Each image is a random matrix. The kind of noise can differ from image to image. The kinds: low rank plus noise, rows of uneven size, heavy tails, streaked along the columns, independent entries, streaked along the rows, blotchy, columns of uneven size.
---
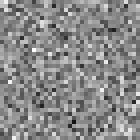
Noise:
independent entries
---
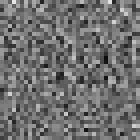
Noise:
low rank plus noise
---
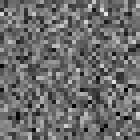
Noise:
independent entries
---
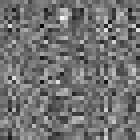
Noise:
low rank plus noise
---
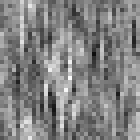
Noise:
streaked along the columns
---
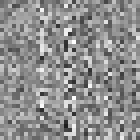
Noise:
columns of uneven size
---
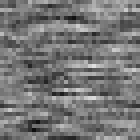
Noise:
streaked along the rows
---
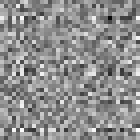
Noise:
low rank plus noise
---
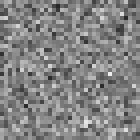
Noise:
independent entries
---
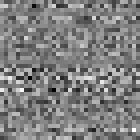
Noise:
rows of uneven size
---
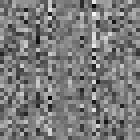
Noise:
columns of uneven size
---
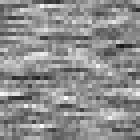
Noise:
streaked along the rows
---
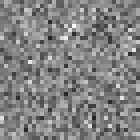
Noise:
independent entries
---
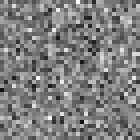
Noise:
independent entries
